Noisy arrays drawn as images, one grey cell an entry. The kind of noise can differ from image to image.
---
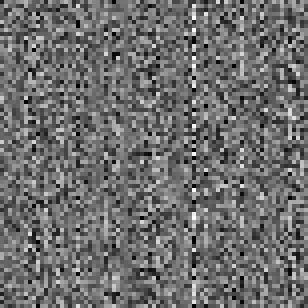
columns of uneven size
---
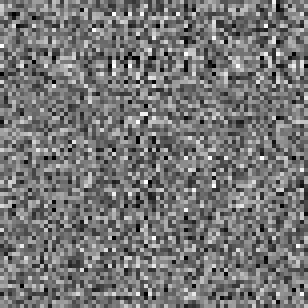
low rank plus noise
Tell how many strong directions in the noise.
three or four
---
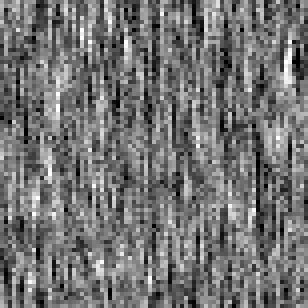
streaked along the columns
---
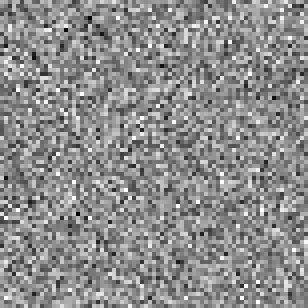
independent entries
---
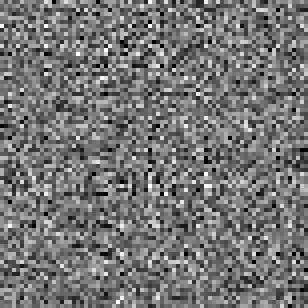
low rank plus noise
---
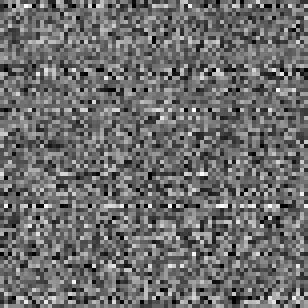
rows of uneven size
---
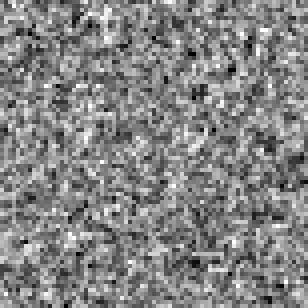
blotchy
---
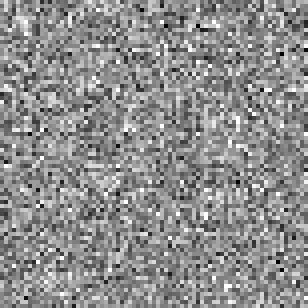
low rank plus noise
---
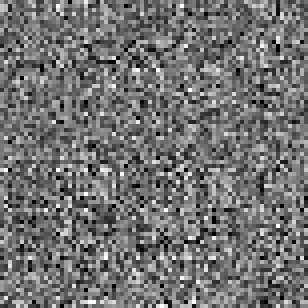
low rank plus noise
